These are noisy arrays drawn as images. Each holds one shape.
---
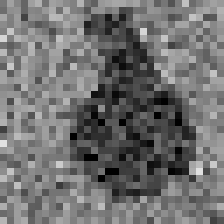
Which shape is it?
pear
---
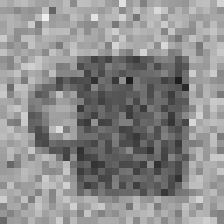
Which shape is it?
cup
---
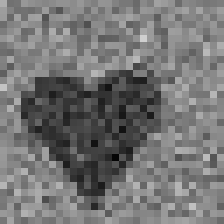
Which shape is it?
heart
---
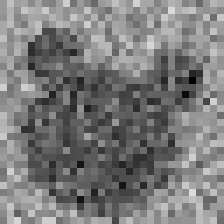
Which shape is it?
bear's head
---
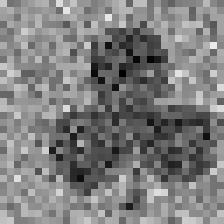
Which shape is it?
club
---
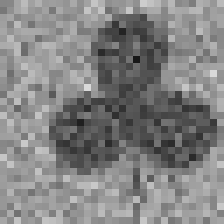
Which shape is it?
club
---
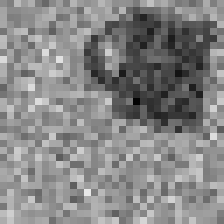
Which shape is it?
cup
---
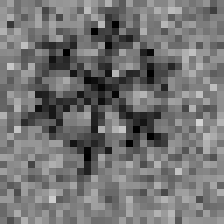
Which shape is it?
snowflake
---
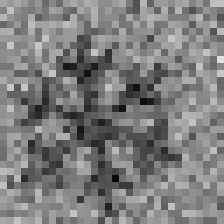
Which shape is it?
snowflake
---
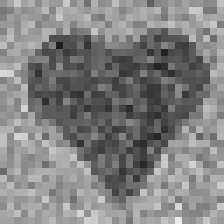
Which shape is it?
heart
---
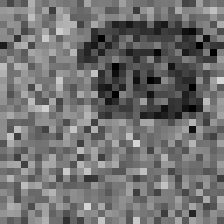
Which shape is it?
telephone
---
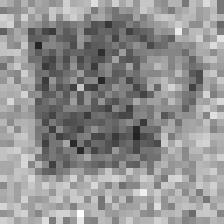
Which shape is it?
cup
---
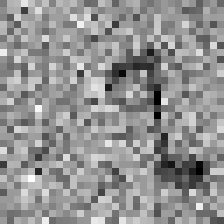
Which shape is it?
musical note
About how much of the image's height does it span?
two thirds
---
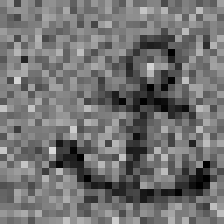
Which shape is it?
anchor
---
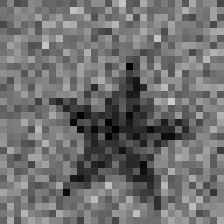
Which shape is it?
star
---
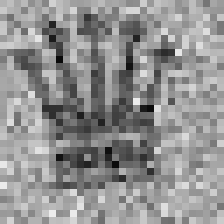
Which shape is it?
chess queen
